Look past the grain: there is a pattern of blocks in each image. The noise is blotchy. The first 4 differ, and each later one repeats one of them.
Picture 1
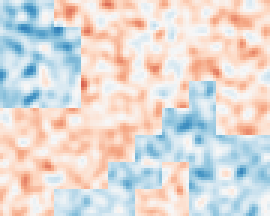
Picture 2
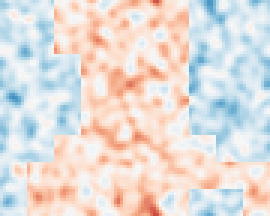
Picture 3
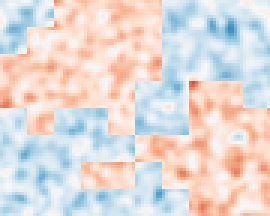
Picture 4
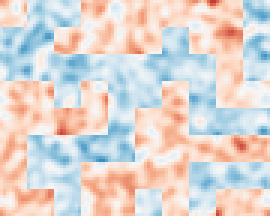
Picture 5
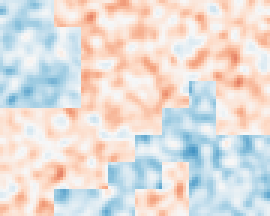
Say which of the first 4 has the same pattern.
1
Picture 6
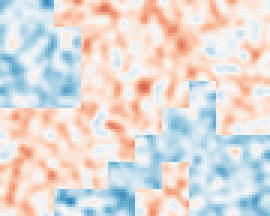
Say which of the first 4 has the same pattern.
1
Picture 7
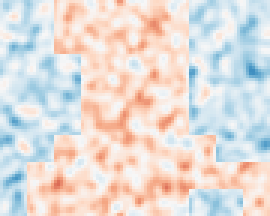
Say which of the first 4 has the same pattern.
2
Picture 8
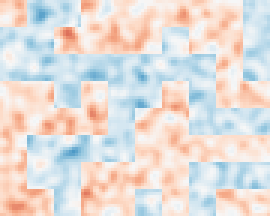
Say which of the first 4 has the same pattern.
4
